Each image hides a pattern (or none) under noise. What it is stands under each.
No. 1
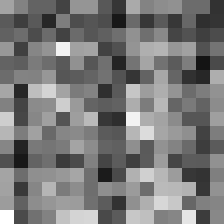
bands of rows crossing bands of columns
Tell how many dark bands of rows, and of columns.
3 and 3
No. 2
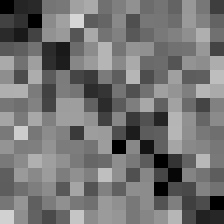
blocks along the diagonal
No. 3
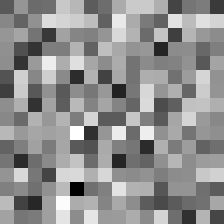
only noise
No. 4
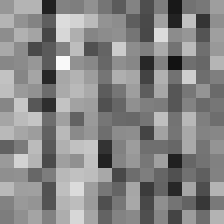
bands of columns
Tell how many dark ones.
5
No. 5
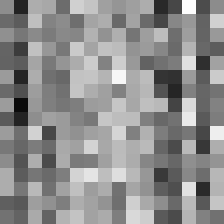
bands of columns
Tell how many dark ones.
4
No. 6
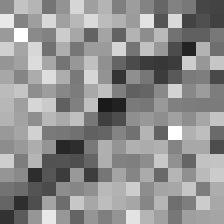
a diagonal band
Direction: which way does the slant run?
bottom left to top right
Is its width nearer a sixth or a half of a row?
a sixth
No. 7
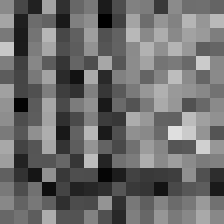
bands of rows crossing bands of columns
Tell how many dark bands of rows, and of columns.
1 and 3
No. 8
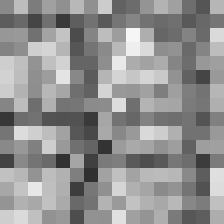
bands of rows crossing bands of columns
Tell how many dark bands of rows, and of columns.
3 and 2
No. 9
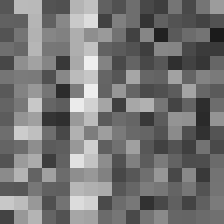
bands of columns
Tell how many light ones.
2
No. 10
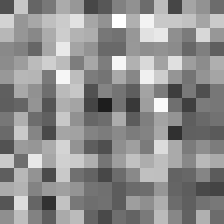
bands of rows crossing bands of columns
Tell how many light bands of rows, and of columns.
3 and 3
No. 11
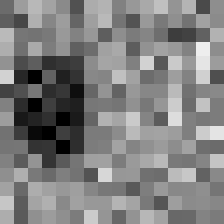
one block
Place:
middle left
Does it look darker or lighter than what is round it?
darker
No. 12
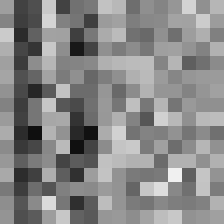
bands of columns
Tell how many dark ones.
2
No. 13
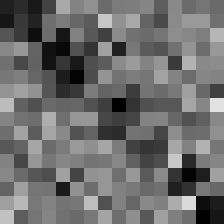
blocks along the diagonal
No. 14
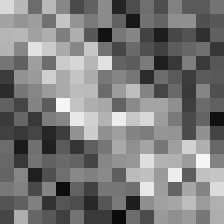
a diagonal band
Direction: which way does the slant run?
top left to bottom right
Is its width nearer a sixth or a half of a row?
a half
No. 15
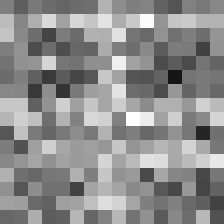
bands of rows crossing bands of columns
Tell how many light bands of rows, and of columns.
3 and 1
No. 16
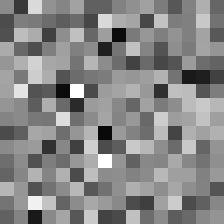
only noise
